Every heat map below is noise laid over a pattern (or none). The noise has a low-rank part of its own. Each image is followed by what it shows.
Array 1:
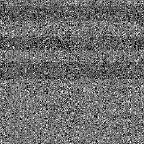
bands of rows
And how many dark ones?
3
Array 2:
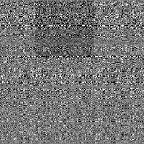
one block
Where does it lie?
top middle
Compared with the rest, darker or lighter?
darker
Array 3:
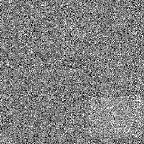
one block
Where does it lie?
bottom right
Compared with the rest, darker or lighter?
lighter
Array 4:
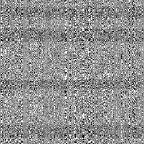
bands of rows
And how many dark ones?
4
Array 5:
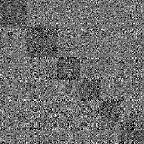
blocks along the diagonal
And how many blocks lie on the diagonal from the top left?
6
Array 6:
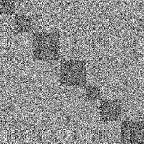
blocks along the diagonal
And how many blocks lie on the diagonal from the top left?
7
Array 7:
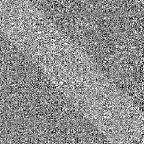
a diagonal band
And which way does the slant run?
top left to bottom right
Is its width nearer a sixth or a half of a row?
a half
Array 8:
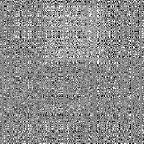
one block
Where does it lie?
top middle
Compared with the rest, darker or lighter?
lighter
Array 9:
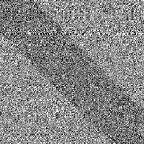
a diagonal band
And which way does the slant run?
top left to bottom right
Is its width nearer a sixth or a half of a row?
a half
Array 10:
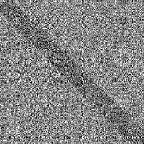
a diagonal band
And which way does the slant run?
top left to bottom right
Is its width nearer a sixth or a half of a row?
a sixth
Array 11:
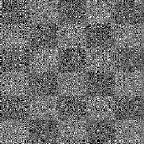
a checkerboard
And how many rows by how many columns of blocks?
6 by 5
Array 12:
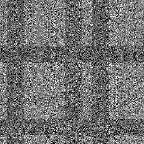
bands of rows crossing bands of columns
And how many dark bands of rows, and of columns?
2 and 3
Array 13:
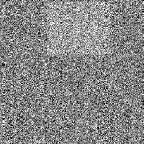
one block
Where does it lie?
top middle
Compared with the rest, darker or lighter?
lighter
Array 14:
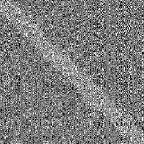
a diagonal band
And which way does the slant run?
top left to bottom right
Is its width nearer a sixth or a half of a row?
a sixth
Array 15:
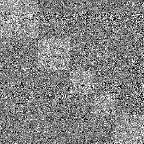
blocks along the diagonal
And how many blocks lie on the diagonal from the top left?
5
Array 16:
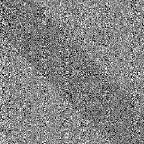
a diagonal band
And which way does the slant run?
top left to bottom right
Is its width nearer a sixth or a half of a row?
a half
